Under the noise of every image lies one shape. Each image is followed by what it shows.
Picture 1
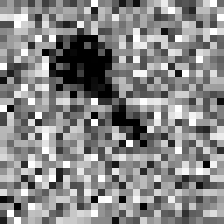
lollipop
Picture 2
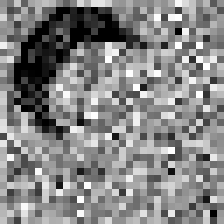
crescent
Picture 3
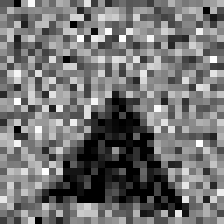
triangle
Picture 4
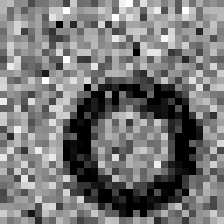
ring
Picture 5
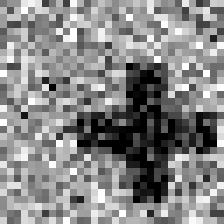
cross
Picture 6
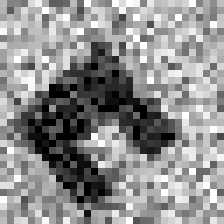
square with a notch
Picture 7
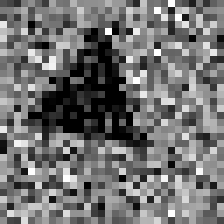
triangle
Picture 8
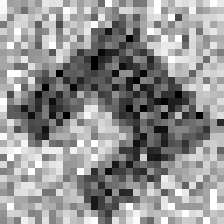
square with a notch
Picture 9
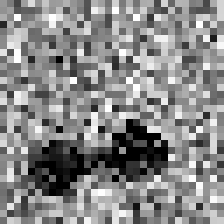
dumbbell
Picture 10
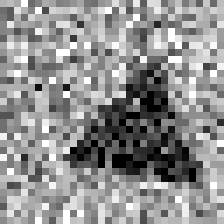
triangle
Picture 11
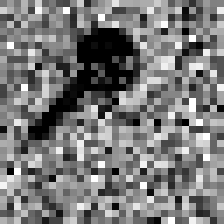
lollipop
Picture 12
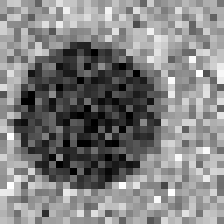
disc
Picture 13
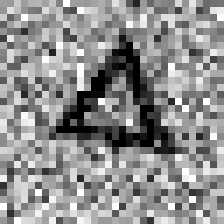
triangle frame
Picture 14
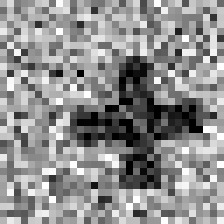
cross
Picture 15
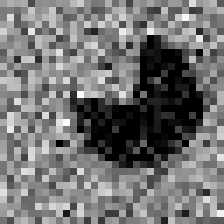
disc with a wedge cut out
